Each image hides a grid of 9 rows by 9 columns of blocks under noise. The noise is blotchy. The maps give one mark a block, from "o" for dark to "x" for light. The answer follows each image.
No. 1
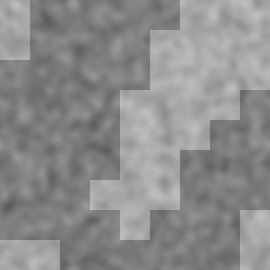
x o o o o o x x x
x o o o o x x x x
o o o o o x x x x
o o o o x x x x o
o o o o x x x o o
o o o o x x o o o
o o o x x x o o o
o o o o x o o o x
x x o o o o o o x
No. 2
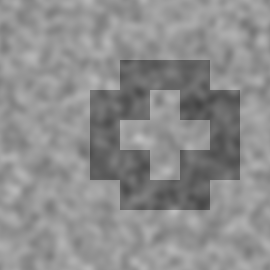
x x x x x x x x x
x x x x x x x x x
x x x x o o o x x
x x x o o x o o x
x x x o x x x o x
x x x o o x o o x
x x x x o o o x x
x x x x x x x x x
x x x x x x x x x
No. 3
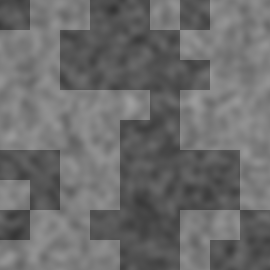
o x x o o x o x x
x x o o o o x x x
x x o o o o o x x
x x x x x o x x x
x x x x o o x x x
o o x x o o o o x
x o x x o o o o x
o x x o o o x x o
x x x x o o x o o
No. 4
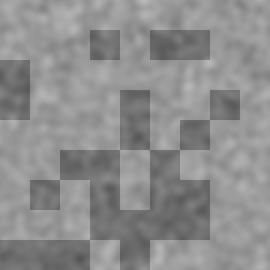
x x x x x x x x x
x x x o x o o x x
o x x x x x x x x
o x x x o x x o x
x x x x o x o x x
x x o o x o x x x
x o x o x o o x x
x x x o o o o x x
o o o x o x x x x
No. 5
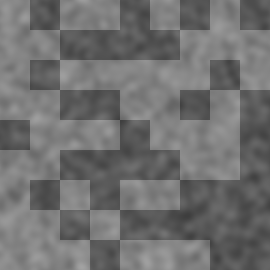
x o x x o x o x o
x x o o o o x x x
x o x x x x x o x
x x o o x x o x o
o x x x o x x x o
x x o o o o x x o
x o x o x x o o o
x x o x o o o o o
x x x o x x x o o
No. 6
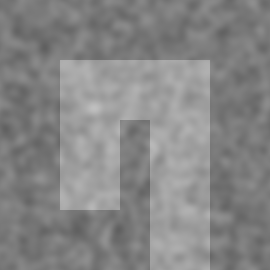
o o o o o o o o o
o o o o o o o o o
o o x x x x x o o
o o x x x x x o o
o o x x o x x o o
o o x x o x x o o
o o x x o x x o o
o o o o o x x o o
o o o o o x x o o
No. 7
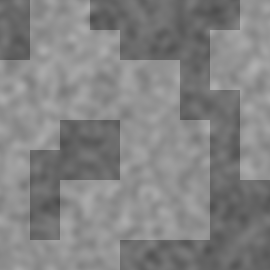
o x x o o o o o x
o x x x o o o x x
x x x x x x o x x
x x x x x x o o x
x x o o x x x o x
x o o o x x x o x
x o x x x x x o o
x o x x x x x o o
x x x x o o o o o
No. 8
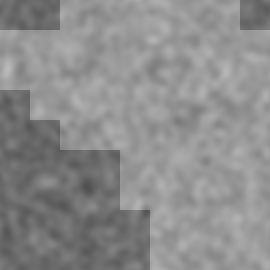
o o x x x x x x o
x x x x x x x x x
x x x x x x x x x
o x x x x x x x x
o o x x x x x x x
o o o o x x x x x
o o o o x x x x x
o o o o o x x x x
o o o o o x x x x
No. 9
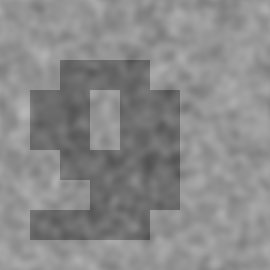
x x x x x x x x x
x x x x x x x x x
x x o o o x x x x
x o o x o o x x x
x o o x o o x x x
x x o o o o x x x
x x x o o o x x x
x o o o o x x x x
x x x x x x x x x
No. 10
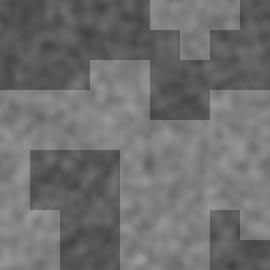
o o o o o x x x o
o o o o o o x o o
o o o x x o o o o
x x x x x o o x x
x x x x x x x x x
x o o o x x x x x
x o o o x x x x x
x x o o x x x o x
x x o o x x x o o
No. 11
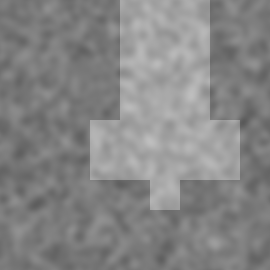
o o o o x x x o o
o o o o x x x o o
o o o o x x x o o
o o o o x x x o o
o o o x x x x x o
o o o x x x x x o
o o o o o x o o o
o o o o o o o o o
o o o o o o o o o
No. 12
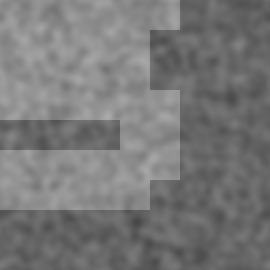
x x x x x x o o o
x x x x x o o o o
x x x x x o o o o
x x x x x x o o o
o o o o x x o o o
x x x x x x o o o
x x x x x o o o o
o o o o o o o o o
o o o o o o o o o
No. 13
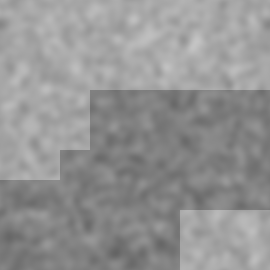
x x x x x x x x x
x x x x x x x x x
x x x x x x x x x
x x x o o o o o o
x x x o o o o o o
x x o o o o o o o
o o o o o o o o o
o o o o o o x x x
o o o o o o x x x
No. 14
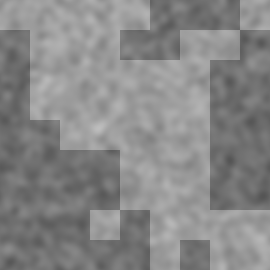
x x x x x o o o x
o x x x o o x x o
o x x x x x x o o
o x x x x x x o o
o o x x x x x o o
o o o o x x x o o
o o o o x x x o o
o o o x o x x x x
o o o o o x o x x
